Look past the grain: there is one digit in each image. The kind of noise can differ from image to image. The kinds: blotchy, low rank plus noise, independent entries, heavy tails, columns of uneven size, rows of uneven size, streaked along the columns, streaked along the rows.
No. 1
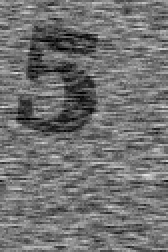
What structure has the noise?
streaked along the rows
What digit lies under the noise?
5
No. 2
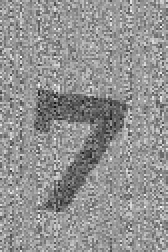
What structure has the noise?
columns of uneven size
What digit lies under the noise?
7
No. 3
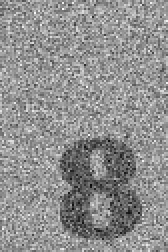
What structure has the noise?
independent entries
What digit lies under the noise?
8
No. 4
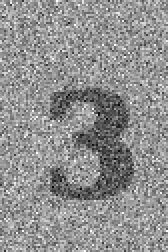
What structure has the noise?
independent entries
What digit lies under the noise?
3
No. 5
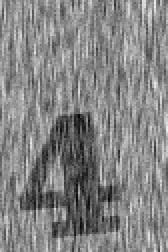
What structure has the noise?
streaked along the columns
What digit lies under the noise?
4
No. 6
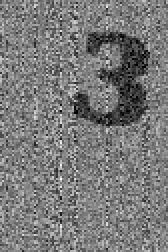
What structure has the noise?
columns of uneven size
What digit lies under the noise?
3
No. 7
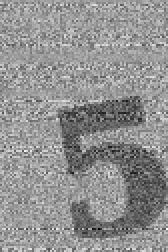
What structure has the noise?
rows of uneven size
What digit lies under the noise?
5
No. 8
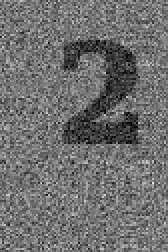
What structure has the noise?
low rank plus noise
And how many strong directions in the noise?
three or four
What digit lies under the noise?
2
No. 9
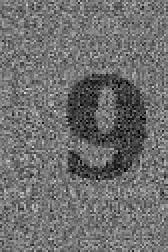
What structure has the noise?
low rank plus noise
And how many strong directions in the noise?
five to eight
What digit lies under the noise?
9
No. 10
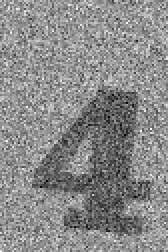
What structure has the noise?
independent entries
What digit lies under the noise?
4
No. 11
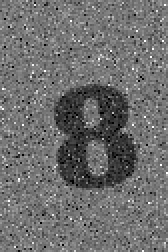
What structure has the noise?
heavy tails
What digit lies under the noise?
8
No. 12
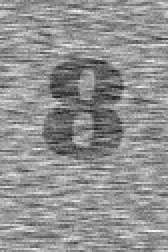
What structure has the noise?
streaked along the rows
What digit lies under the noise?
8
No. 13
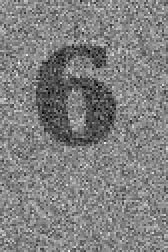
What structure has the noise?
independent entries
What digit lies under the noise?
6
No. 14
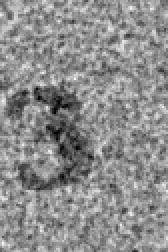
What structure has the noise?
blotchy
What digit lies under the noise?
3
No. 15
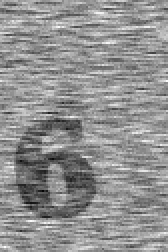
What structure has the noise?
streaked along the rows
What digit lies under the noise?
6
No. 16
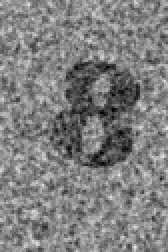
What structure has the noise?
blotchy
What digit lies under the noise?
8
